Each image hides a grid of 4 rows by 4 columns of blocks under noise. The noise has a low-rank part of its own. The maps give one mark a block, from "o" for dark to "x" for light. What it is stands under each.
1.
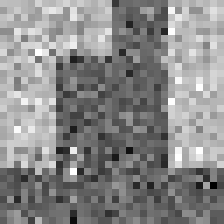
xxox
xoox
xoox
oooo
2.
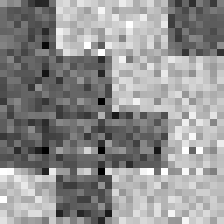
oxxo
ooxx
ooox
xoxx
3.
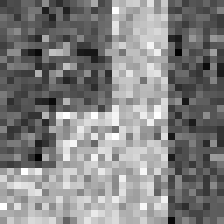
ooxo
ooxo
oxxo
xxxo
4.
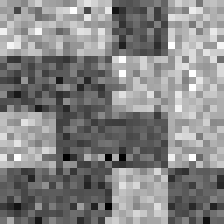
xxox
ooxx
xoox
ooxo
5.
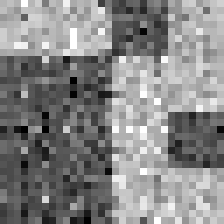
xxox
ooxx
ooxo
ooxx
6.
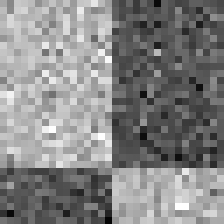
xxoo
xxoo
xxoo
ooxx
